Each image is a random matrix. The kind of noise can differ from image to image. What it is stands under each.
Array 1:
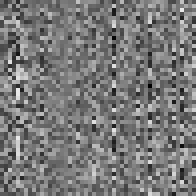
columns of uneven size
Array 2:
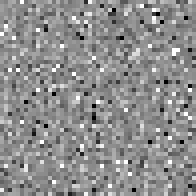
heavy tails
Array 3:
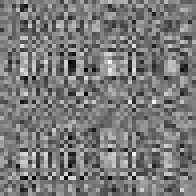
low rank plus noise
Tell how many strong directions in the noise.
one
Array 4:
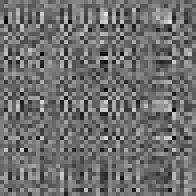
low rank plus noise
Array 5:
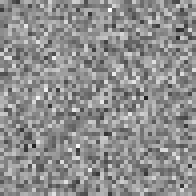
independent entries
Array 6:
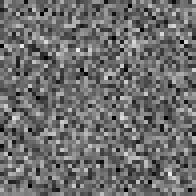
independent entries
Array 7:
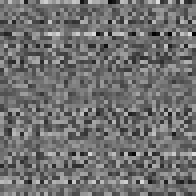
rows of uneven size
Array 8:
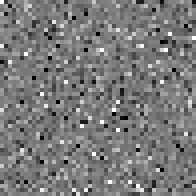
heavy tails
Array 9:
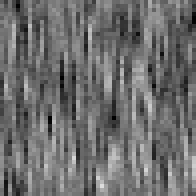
streaked along the columns
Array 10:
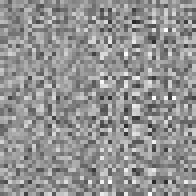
low rank plus noise
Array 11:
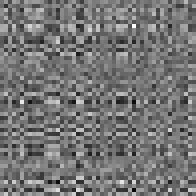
low rank plus noise
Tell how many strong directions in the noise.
one
